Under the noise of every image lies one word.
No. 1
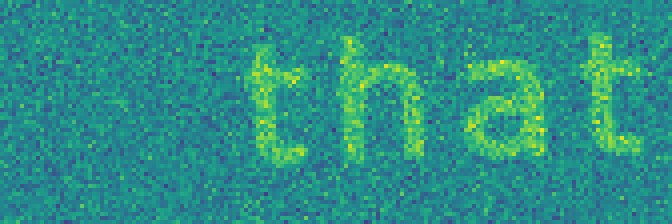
that
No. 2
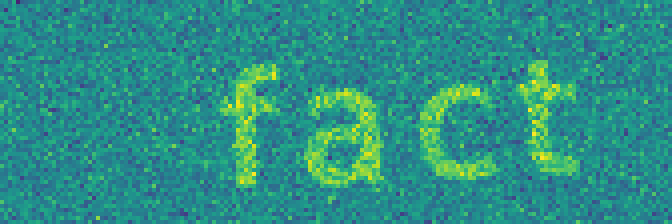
fact
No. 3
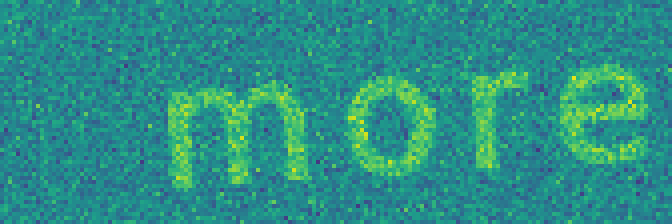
more
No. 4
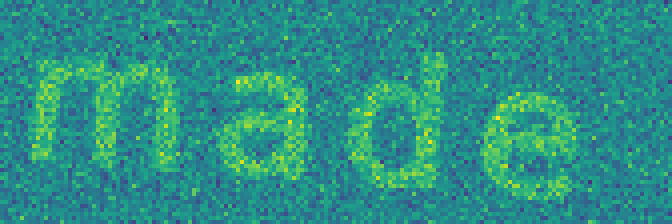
made
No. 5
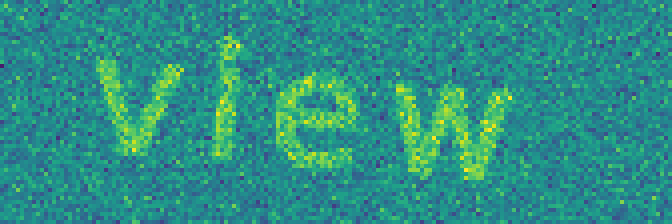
view
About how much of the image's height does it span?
two thirds
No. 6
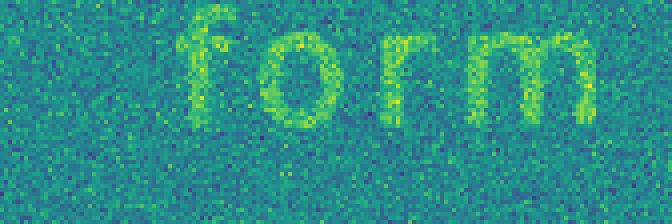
form
